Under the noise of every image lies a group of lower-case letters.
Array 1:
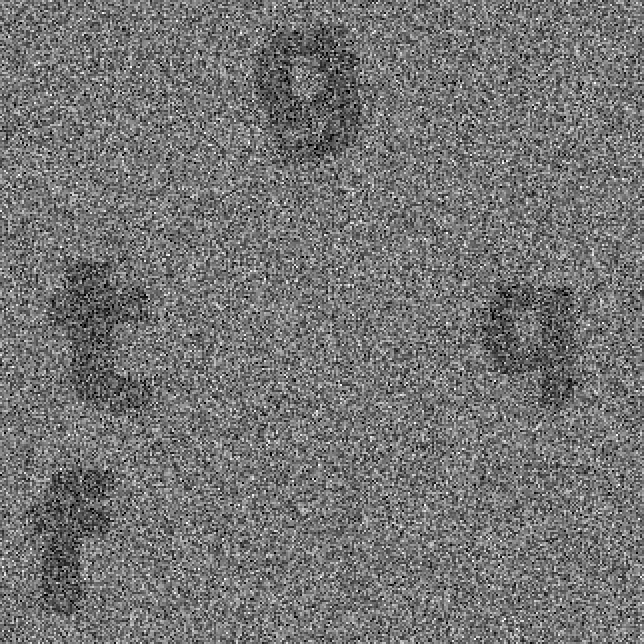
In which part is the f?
bottom left
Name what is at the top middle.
g
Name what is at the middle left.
t
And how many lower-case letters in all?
4
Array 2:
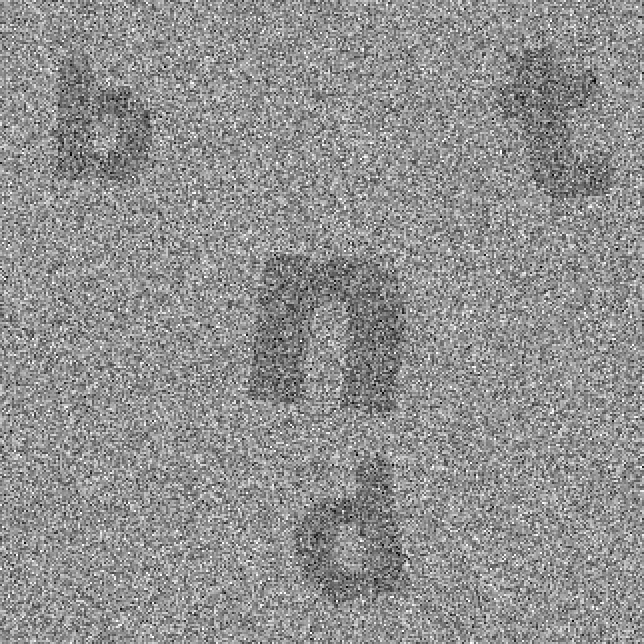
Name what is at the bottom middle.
d
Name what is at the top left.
b
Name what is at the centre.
n
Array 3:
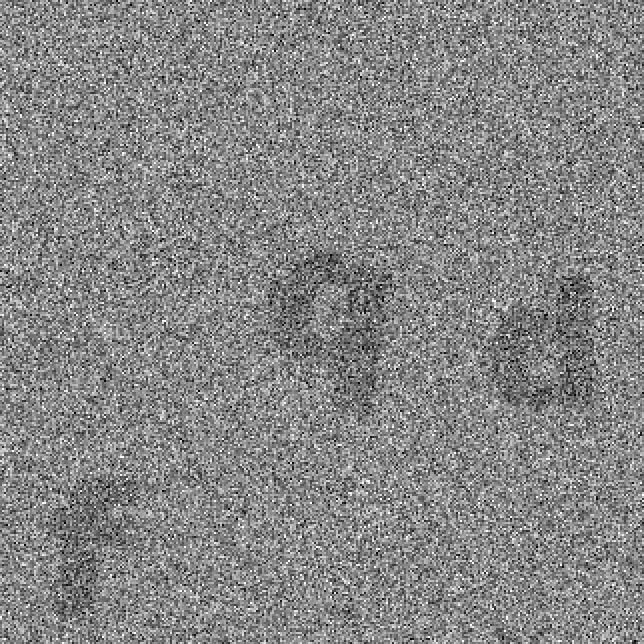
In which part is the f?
bottom left
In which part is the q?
centre
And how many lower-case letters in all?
3
